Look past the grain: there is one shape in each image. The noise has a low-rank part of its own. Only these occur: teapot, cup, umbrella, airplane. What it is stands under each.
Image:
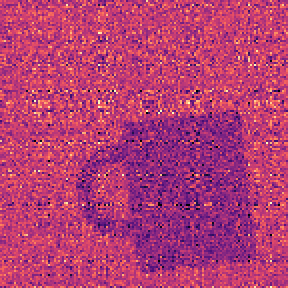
dark cup
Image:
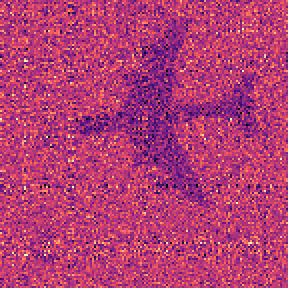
dark airplane
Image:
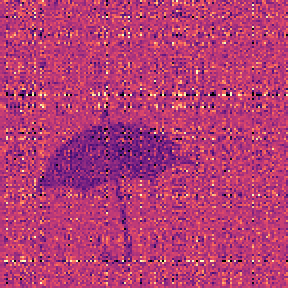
dark umbrella
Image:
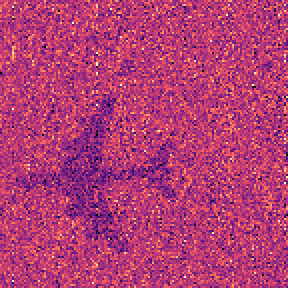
dark airplane
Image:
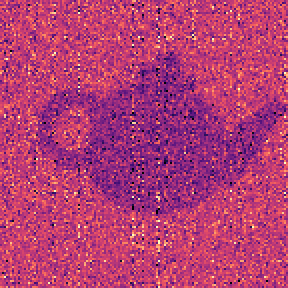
dark teapot
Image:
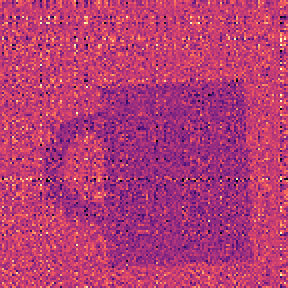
dark cup
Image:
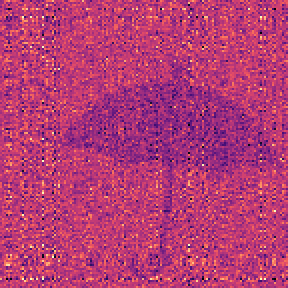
dark umbrella
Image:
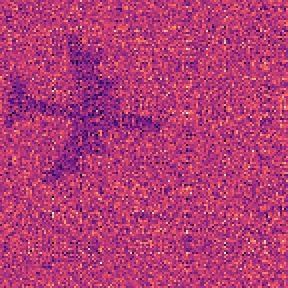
dark airplane
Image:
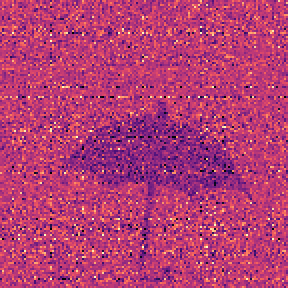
dark umbrella
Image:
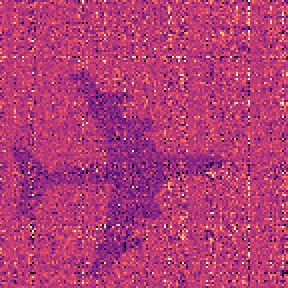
dark airplane
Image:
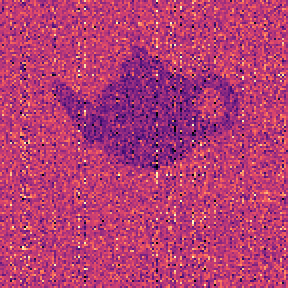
dark teapot
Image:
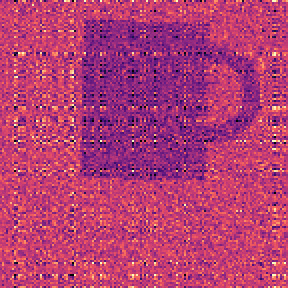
dark cup
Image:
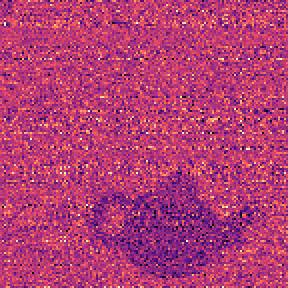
dark teapot
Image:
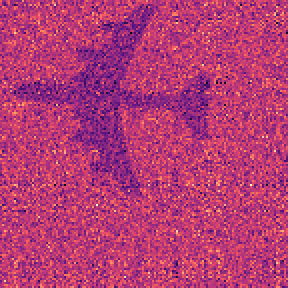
dark airplane
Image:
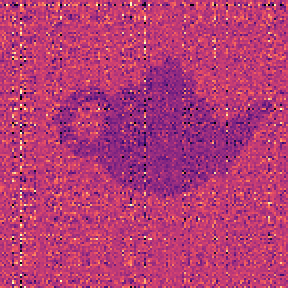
dark teapot
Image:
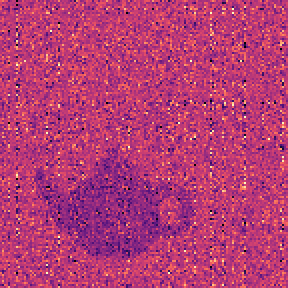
dark teapot
